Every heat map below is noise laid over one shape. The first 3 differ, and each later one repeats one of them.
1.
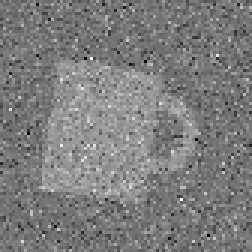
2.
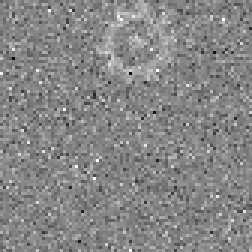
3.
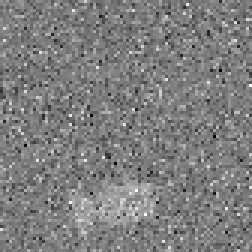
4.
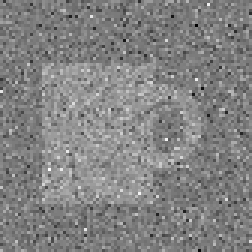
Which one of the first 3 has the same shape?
1
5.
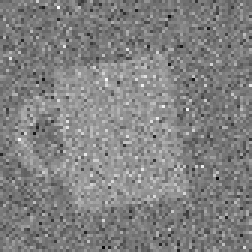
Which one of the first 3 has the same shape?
1
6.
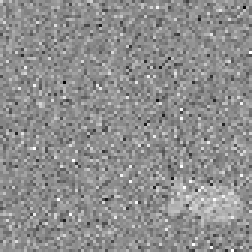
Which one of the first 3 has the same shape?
3
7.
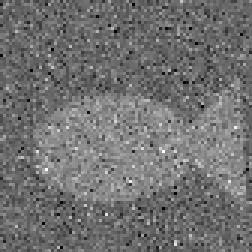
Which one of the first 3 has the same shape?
3
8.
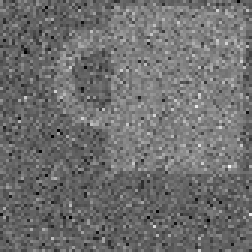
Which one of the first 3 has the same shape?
1
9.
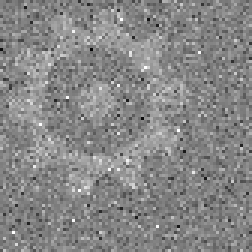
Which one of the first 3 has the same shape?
2
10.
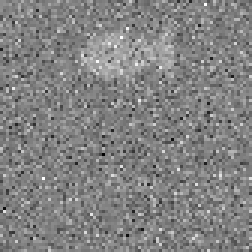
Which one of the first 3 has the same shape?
3
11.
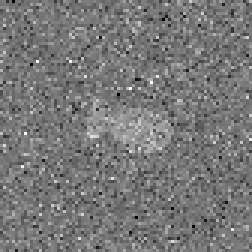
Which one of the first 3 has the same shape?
3
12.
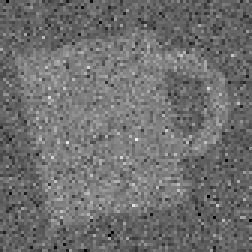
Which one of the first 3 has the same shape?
1
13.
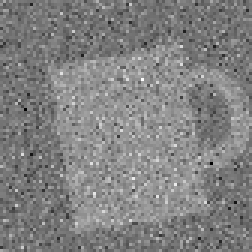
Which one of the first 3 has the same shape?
1
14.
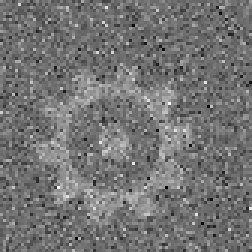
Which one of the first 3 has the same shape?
2
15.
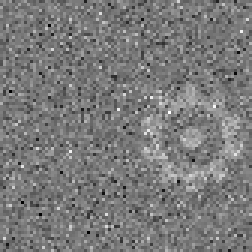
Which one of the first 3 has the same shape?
2
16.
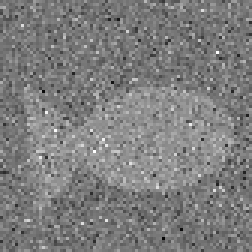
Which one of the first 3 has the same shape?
3
